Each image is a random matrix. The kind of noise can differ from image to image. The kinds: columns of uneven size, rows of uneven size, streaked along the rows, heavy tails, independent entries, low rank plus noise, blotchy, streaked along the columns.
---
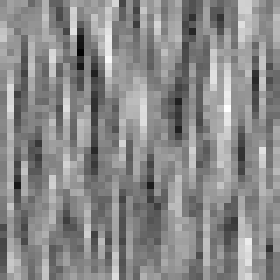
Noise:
streaked along the columns
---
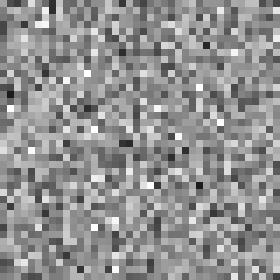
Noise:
independent entries
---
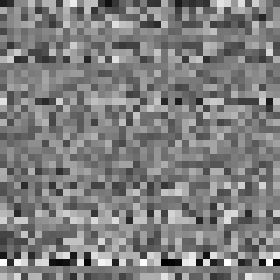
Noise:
rows of uneven size
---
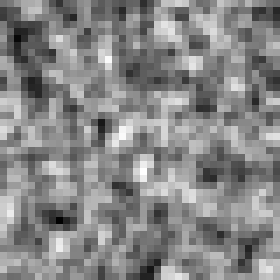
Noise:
blotchy
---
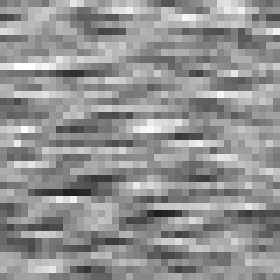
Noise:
streaked along the rows
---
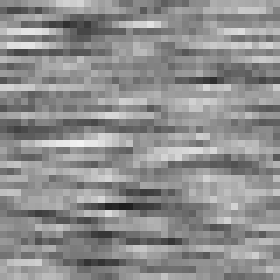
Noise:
streaked along the rows
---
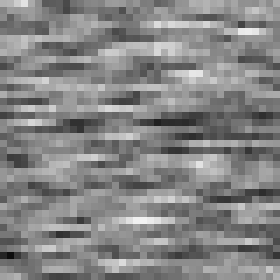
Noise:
streaked along the rows
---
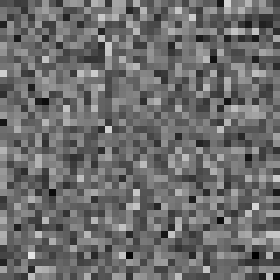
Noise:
low rank plus noise
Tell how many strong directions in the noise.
five to eight
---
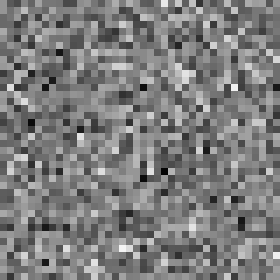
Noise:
low rank plus noise
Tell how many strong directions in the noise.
five to eight
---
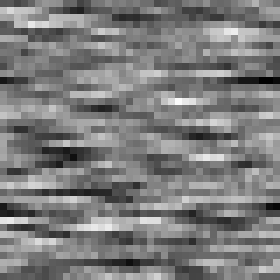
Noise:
streaked along the rows
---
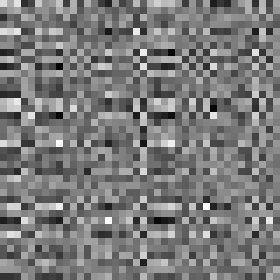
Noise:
low rank plus noise
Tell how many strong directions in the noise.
one
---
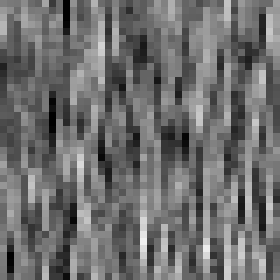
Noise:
streaked along the columns
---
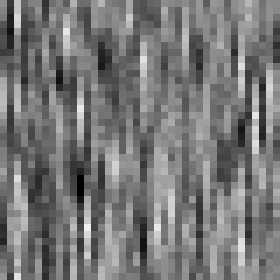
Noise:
streaked along the columns
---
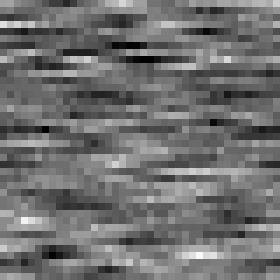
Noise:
streaked along the rows
